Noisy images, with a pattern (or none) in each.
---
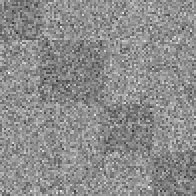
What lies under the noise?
blocks along the diagonal
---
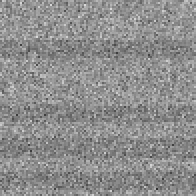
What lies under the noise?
bands of rows
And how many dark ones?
4
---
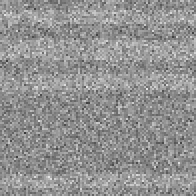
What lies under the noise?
bands of rows
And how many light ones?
4
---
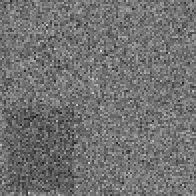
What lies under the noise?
one block
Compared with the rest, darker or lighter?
darker
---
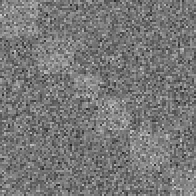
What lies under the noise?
blocks along the diagonal
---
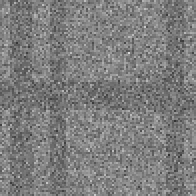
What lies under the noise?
bands of rows crossing bands of columns
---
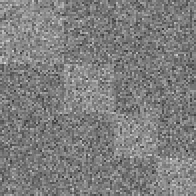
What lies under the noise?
blocks along the diagonal
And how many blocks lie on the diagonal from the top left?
4
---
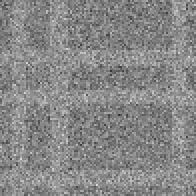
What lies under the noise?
bands of rows crossing bands of columns
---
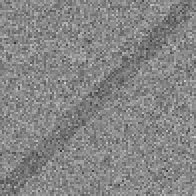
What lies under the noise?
a diagonal band
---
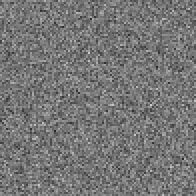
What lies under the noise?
only noise
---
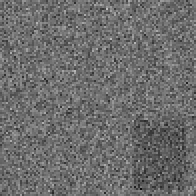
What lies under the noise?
one block
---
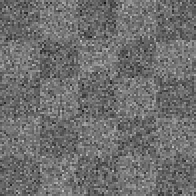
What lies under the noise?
a checkerboard
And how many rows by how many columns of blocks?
5 by 5
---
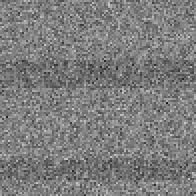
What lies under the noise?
bands of rows
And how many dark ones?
2
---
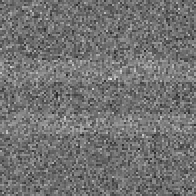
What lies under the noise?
bands of rows
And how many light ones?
2
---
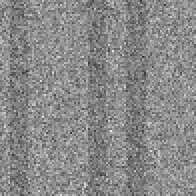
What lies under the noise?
bands of columns
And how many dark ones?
3
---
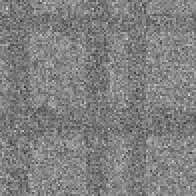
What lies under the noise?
bands of rows crossing bands of columns
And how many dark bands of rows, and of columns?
2 and 3
